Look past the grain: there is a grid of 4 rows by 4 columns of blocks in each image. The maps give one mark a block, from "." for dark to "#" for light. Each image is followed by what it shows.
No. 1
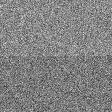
# # # #
# # # #
. . . .
. . . .
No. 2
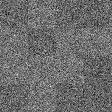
. # . .
# . # #
# # # .
. # . .
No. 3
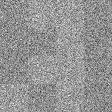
. # # .
. . # .
. # # .
# . # .
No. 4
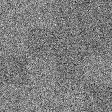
# # . .
# . . .
. # . #
# # # .
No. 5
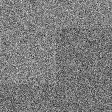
# # # #
# # . .
# # . .
. . . .
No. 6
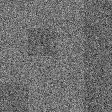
# # # .
# . # .
# # # .
. # # .
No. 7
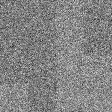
. . # .
. . # .
. . # #
# . # #
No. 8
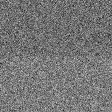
. . . .
. . . .
# # # #
# # # #
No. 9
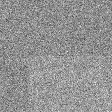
. . . .
. . . .
. # # #
. # # #
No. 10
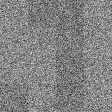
# . . #
# # . #
# # . #
. # . #
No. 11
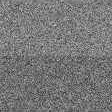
# # # #
# # # #
. . . .
. . . .
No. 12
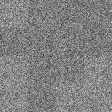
# . . .
. . . .
# . . #
# . # #
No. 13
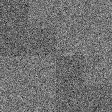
. # # #
. . # #
# # . #
# # . .
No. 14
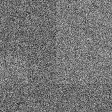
. . # #
. . # #
# . # #
. . . .
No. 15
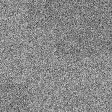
# . . .
# # . .
# # # #
. # # #
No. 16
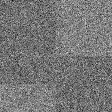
. . # #
. . # #
. . . .
# # . .
